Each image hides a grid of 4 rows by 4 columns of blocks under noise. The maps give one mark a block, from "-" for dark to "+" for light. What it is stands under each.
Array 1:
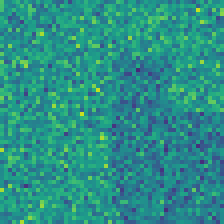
+ + + +
+ + - +
+ + - -
+ + - -
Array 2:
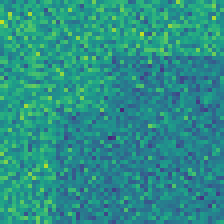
+ + + +
+ + - -
+ - - -
+ - - -
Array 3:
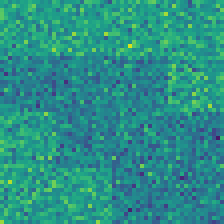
+ + + +
- - - +
+ - - -
+ + - -
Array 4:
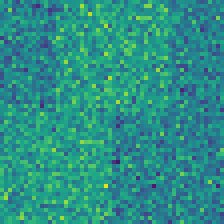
- + + -
- + + -
+ + - -
+ + - -
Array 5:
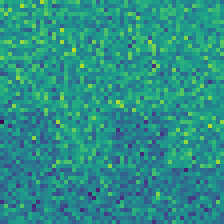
+ + + +
+ + + +
- + - +
- - - -
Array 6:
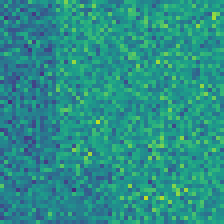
- + + +
- + + +
- + + +
- - + +
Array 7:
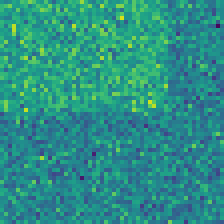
+ + + -
+ + + -
- - - -
- - - -
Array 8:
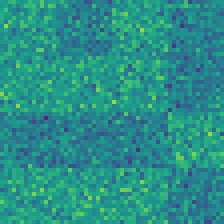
+ - + -
+ + + -
- - - +
+ + + -
